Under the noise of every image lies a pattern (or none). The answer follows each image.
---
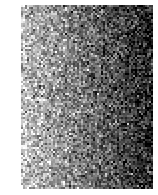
a smooth slope
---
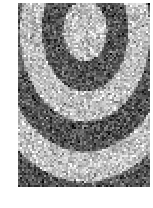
rings round one point
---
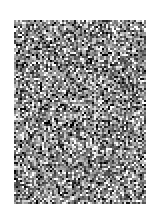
only noise
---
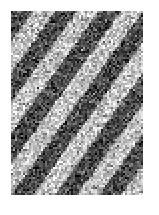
diagonal stripes
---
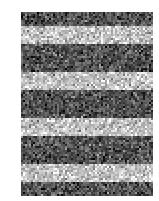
horizontal stripes
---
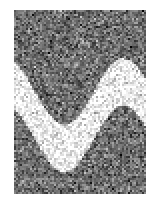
a wavy band
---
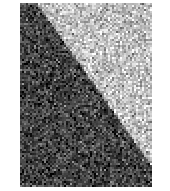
a sharp edge
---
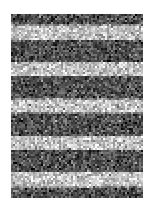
horizontal stripes
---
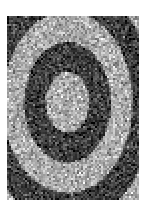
rings round one point
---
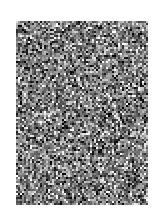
only noise
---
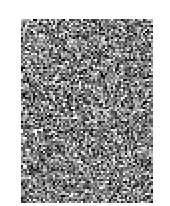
only noise
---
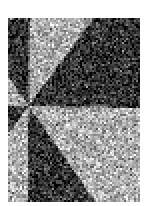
spokes from one point
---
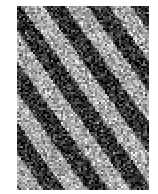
diagonal stripes
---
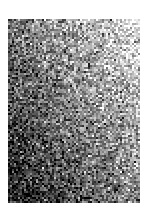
a smooth slope
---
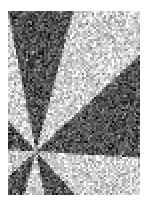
spokes from one point
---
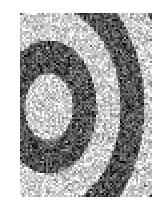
rings round one point
